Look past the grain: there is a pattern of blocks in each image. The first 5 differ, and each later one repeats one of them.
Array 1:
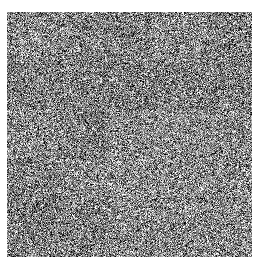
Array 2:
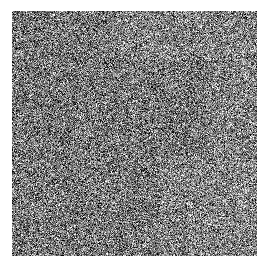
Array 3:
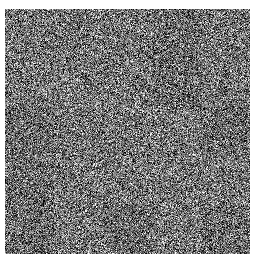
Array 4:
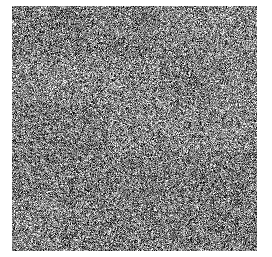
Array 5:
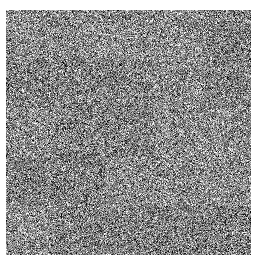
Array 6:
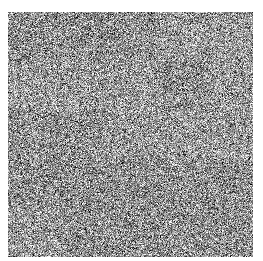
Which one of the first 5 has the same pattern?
4
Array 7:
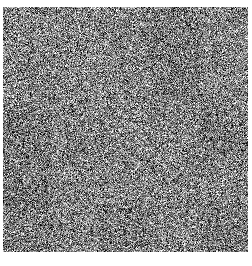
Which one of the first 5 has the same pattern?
3
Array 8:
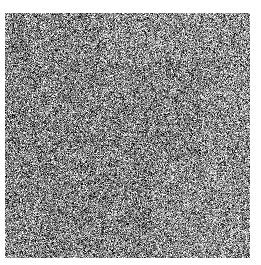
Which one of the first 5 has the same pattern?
2
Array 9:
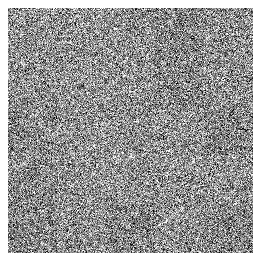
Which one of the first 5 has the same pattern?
3
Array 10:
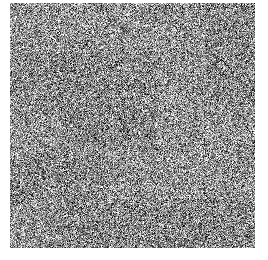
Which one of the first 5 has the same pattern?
5
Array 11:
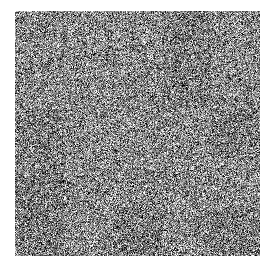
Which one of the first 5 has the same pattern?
3
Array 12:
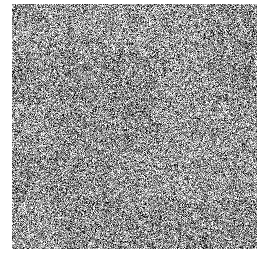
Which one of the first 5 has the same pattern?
5
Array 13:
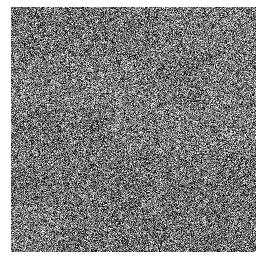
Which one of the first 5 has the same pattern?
4
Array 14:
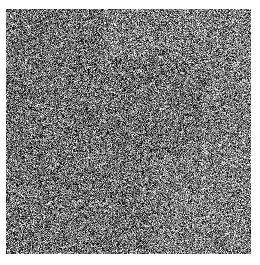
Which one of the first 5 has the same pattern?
2
